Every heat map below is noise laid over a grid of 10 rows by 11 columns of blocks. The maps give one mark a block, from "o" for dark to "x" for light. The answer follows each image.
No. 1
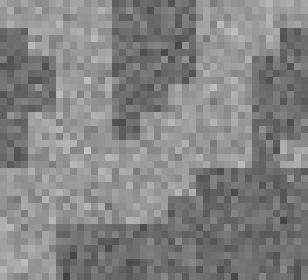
x x x x o o o x x x x
o x x x o o o x x x o
o o x x o o o x x o o
o o x x o o x x x o o
o x x x o x x x x o o
o x x x x x x x x o x
x x x x x x x o o o o
x x x x x x o o o o o
x x o o o o o o o o o
x x o o o o o o o o o
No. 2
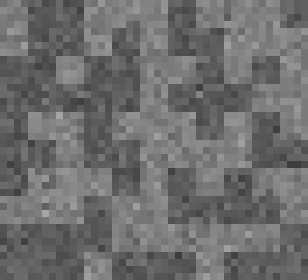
x o o x x x o x x x o
x o o x o x o o x x x
o o x o o x x o x o x
o o o o o x o o o x x
o x x o x x x o x o x
o o x o o x x x x o o
o x x x o x o x o x x
x x x o x x o o o o x
o o o o x x x x x x o
o o o x o o o x o o o
